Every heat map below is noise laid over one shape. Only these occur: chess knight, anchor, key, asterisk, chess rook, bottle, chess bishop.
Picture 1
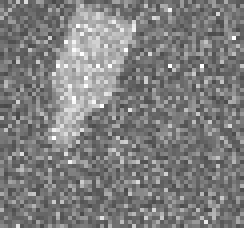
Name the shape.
bottle
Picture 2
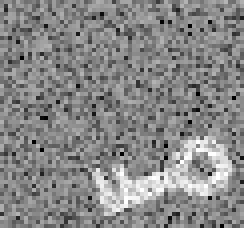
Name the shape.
key
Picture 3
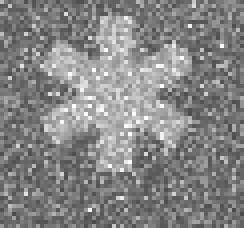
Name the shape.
asterisk
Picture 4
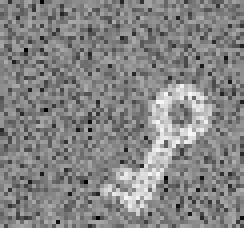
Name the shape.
key
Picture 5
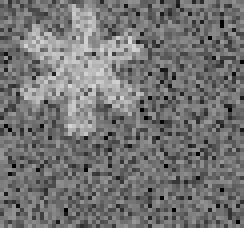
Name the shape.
asterisk
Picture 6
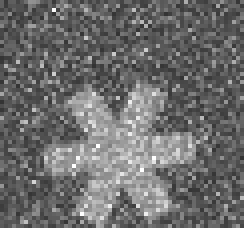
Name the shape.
asterisk
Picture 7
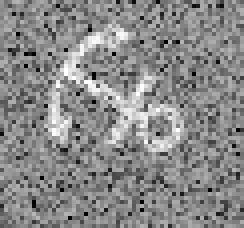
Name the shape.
anchor
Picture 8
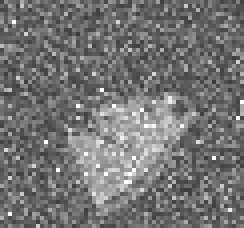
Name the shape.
chess knight
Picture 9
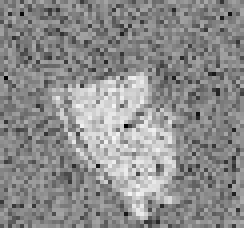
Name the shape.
chess knight
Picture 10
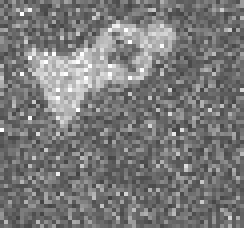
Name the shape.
chess bishop
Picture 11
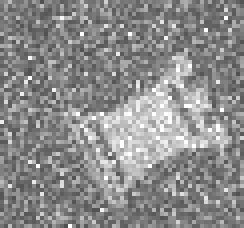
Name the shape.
chess rook
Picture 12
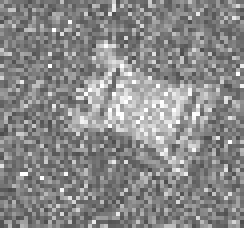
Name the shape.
chess rook
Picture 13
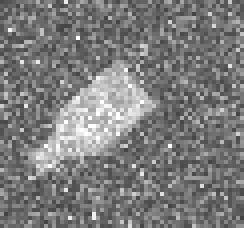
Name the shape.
bottle
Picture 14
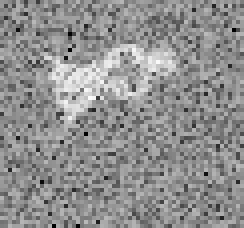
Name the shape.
chess bishop
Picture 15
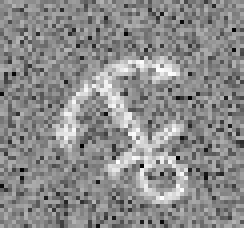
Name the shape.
anchor
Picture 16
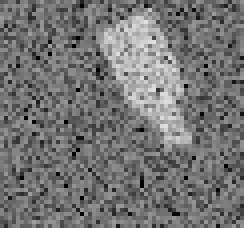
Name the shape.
bottle
